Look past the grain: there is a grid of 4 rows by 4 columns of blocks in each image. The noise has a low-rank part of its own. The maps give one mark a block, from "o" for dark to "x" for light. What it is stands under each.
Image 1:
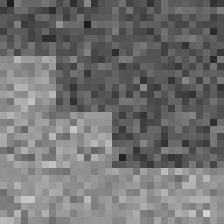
o o o o
x o o o
x x o o
x x x x
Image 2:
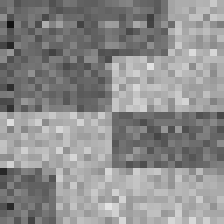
o o o x
o o x x
x x o o
o x x x
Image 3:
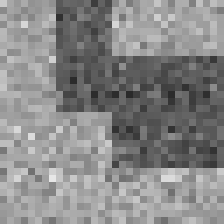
x o x x
x o o o
x x o o
x x x x
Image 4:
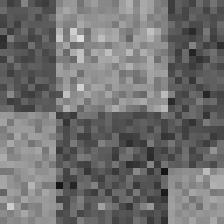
o x x o
o x x o
x o o o
x o o x
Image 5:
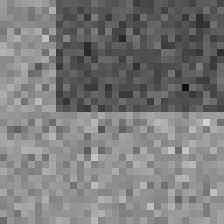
x o o o
x o o o
x x x x
x x x x
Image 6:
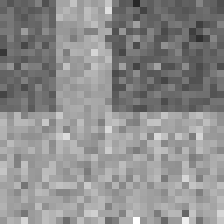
o x o o
o x o o
x x x x
x x x x
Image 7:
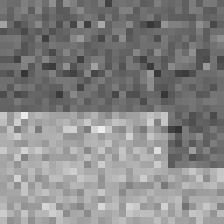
o o o o
o o o o
x x x o
x x x x
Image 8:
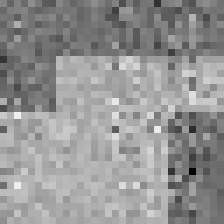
o o o o
o x x x
x x x o
x x x o
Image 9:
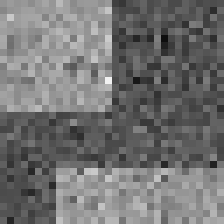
x x o o
x x o o
o o o o
o x x x
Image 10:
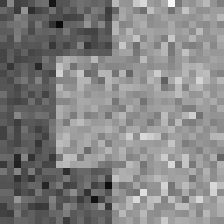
o o x x
o x x x
o x x x
o o x x
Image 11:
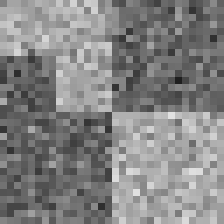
x x o o
o x o o
o o x x
o o x x
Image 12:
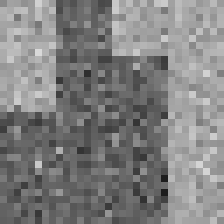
x o x x
x o o x
o o o x
o o o x
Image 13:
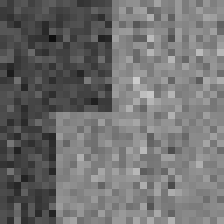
o o x x
o o x x
o x x x
o x x x
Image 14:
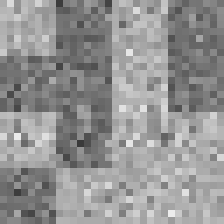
x o x o
o o x o
x o x x
o x x x
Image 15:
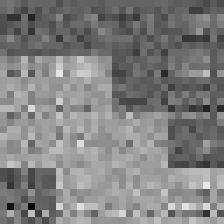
o o o o
x x o o
x x x o
o x x x
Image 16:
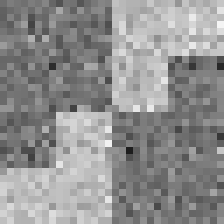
o o x x
o o x o
o x o o
x x o o
